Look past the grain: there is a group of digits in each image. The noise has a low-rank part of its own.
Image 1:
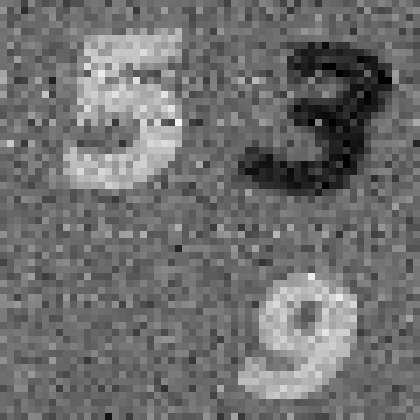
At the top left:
5
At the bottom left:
nothing
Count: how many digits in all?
3
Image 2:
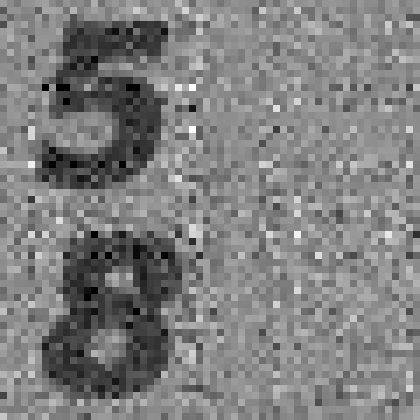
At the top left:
5
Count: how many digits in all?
2
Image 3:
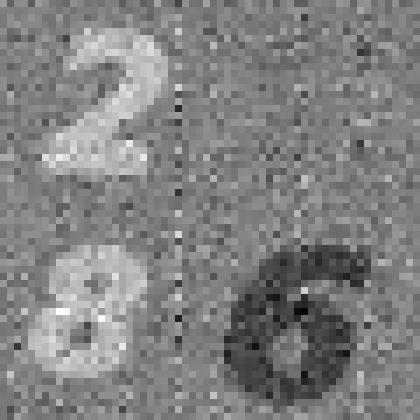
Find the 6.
bottom right
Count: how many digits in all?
3
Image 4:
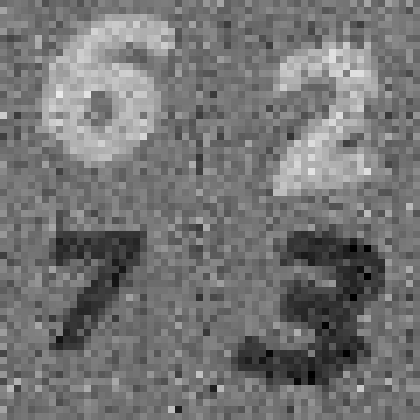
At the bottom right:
3
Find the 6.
top left
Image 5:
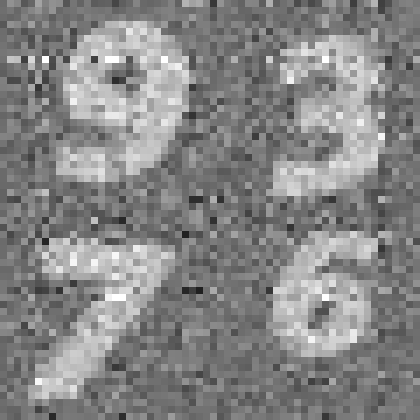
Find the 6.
bottom right
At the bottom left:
7
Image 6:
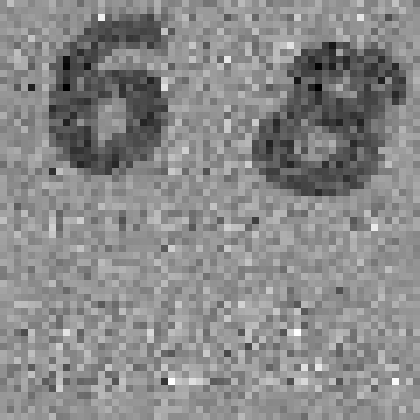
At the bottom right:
nothing
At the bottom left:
nothing
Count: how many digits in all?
2
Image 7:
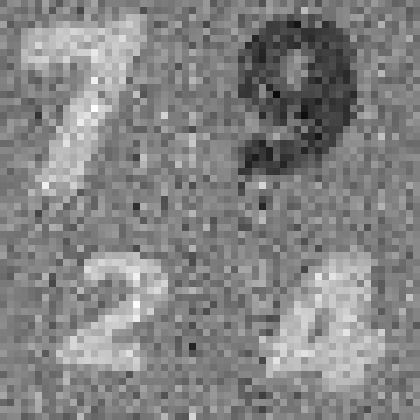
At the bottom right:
4
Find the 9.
top right
